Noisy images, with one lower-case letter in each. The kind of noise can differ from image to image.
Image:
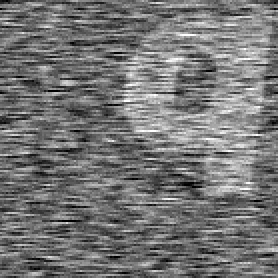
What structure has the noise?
streaked along the rows
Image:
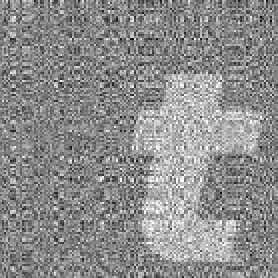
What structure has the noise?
low rank plus noise
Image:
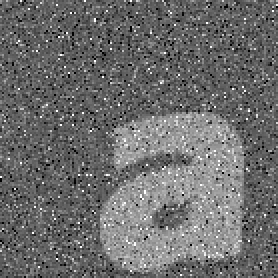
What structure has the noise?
heavy tails
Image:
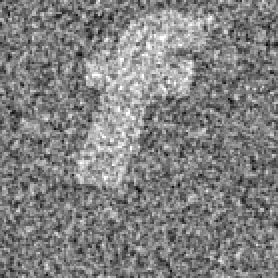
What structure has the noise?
blotchy
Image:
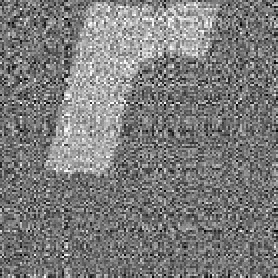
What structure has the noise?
low rank plus noise
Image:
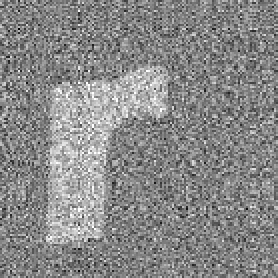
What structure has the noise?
low rank plus noise
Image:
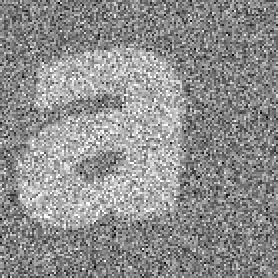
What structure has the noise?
independent entries
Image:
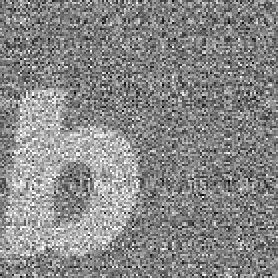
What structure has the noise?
low rank plus noise
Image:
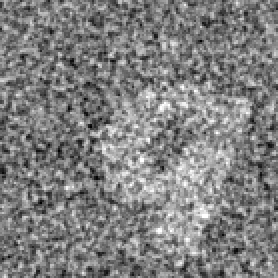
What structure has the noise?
blotchy
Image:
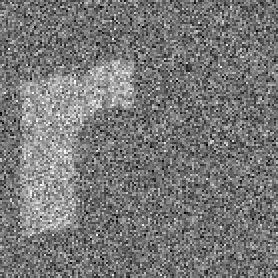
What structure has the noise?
independent entries
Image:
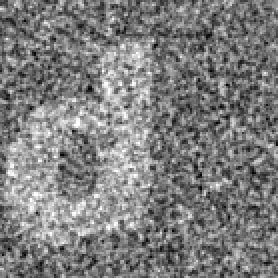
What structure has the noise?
blotchy
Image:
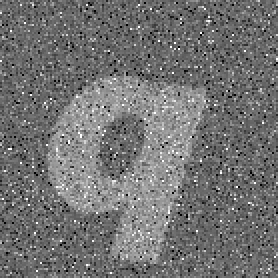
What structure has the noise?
heavy tails
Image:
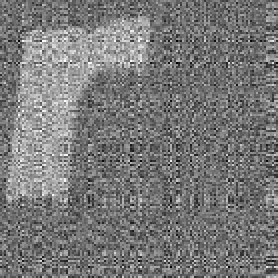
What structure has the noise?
low rank plus noise
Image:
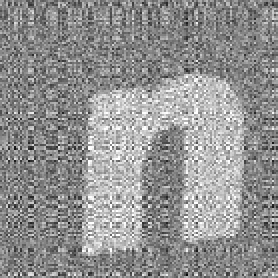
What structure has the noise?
low rank plus noise
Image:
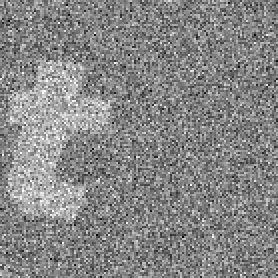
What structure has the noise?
independent entries
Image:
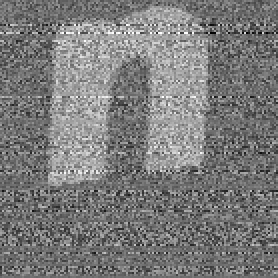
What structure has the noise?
rows of uneven size
